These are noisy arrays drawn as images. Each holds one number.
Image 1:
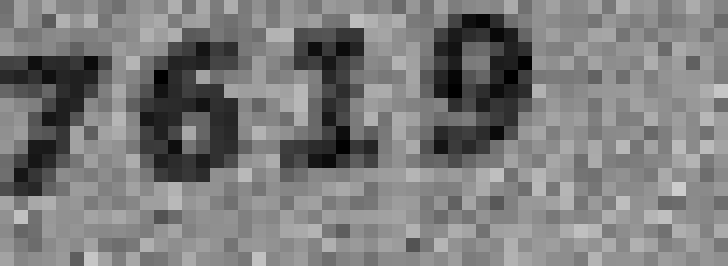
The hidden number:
7619
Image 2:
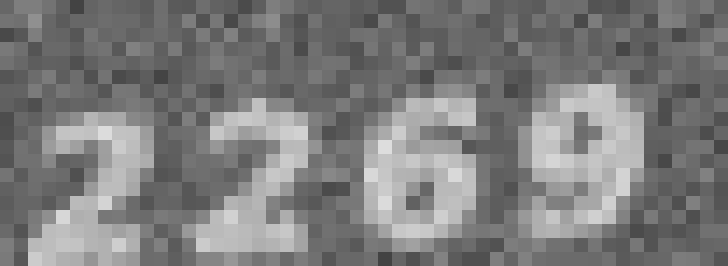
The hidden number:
2269
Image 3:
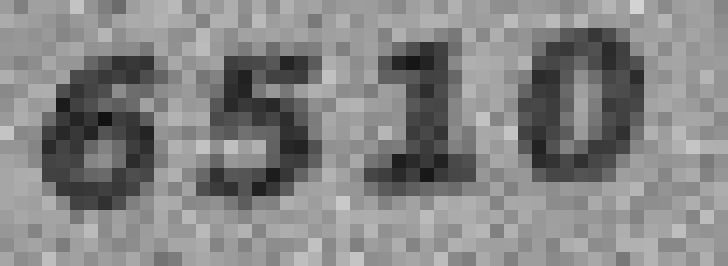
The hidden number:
6510
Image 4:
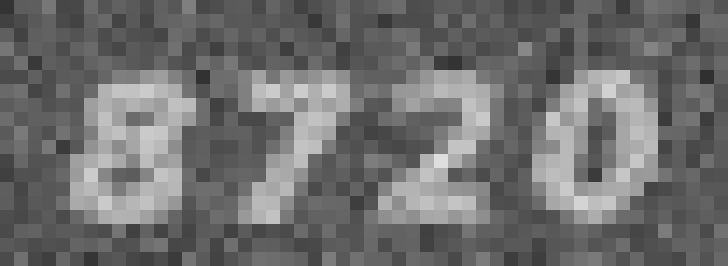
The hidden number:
8720
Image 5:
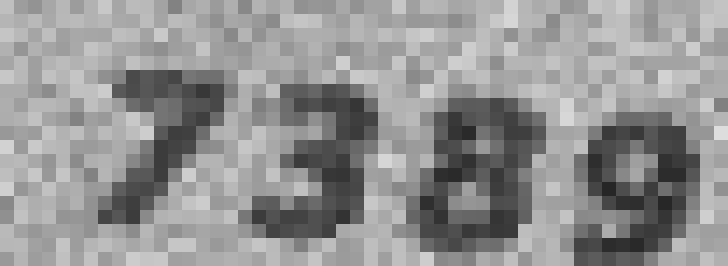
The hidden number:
7389
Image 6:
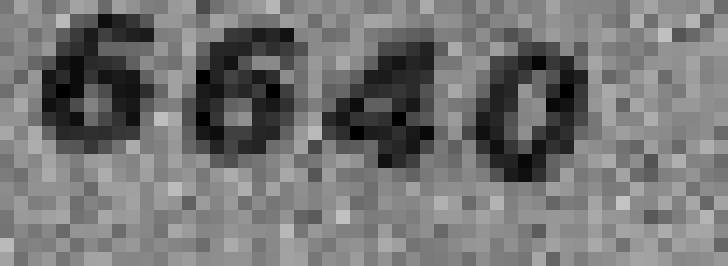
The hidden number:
6640
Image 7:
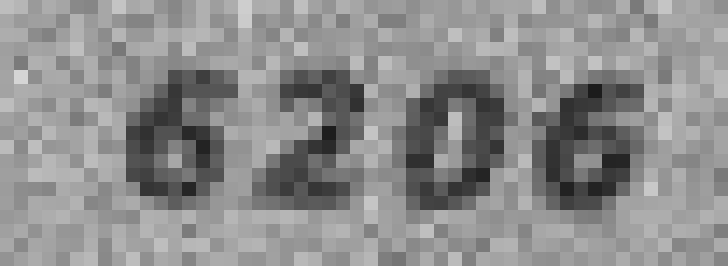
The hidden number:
6206
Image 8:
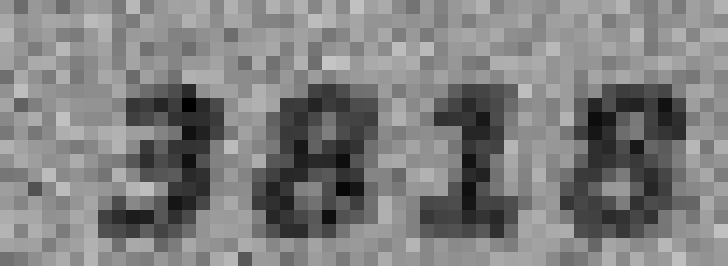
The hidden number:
3818
